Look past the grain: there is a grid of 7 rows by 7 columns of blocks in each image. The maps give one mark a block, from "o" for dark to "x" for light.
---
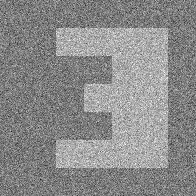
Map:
o o o o o o o
o o x x x x o
o o o o x x o
o o o x x x o
o o o o x x o
o o x x x x o
o o o o o o o
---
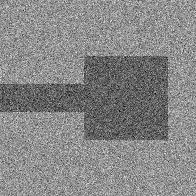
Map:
x x x x x x x
x x x x x x x
x x x o o o x
o o o o o o x
x x x o o o x
x x x x x x x
x x x x x x x
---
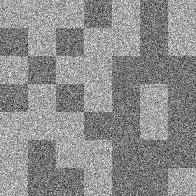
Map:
x x x o x o x
o x o x x o x
x o x x o o o
o x o x o x o
x x x o o x o
x o x x o o o
x o o x o o x
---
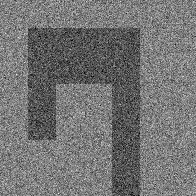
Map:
x x x x x x x
x o o o o x x
x o o o o x x
x o x x o x x
x o x x o x x
x x x x o x x
x x x x o x x
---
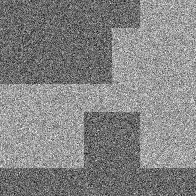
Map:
o o o o o x x
o o o o x x x
o o o o x x x
x x x x x x x
x x x o o x x
x x x o o x x
o o o o o o o
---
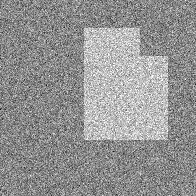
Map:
o o o o o o o
o o o x x o o
o o o x x x o
o o o x x x o
o o o x x x o
o o o o o o o
o o o o o o o
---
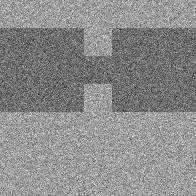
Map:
x x x x x x x
o o o x o o o
o o o o o o o
o o o x o o o
x x x x x x x
x x x x x x x
x x x x x x x
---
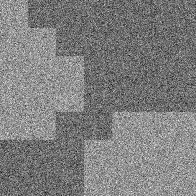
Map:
x o o o o o o
x x o o o o o
x x x o o o o
x x x o o o o
x x o o x x x
o o o x x x x
o o o x x x x
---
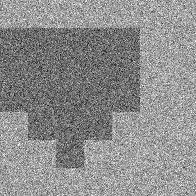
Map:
x x x x x x x
o o o o o x x
o o o o o x x
o o o o o x x
x o o o x x x
x x o x x x x
x x x x x x x
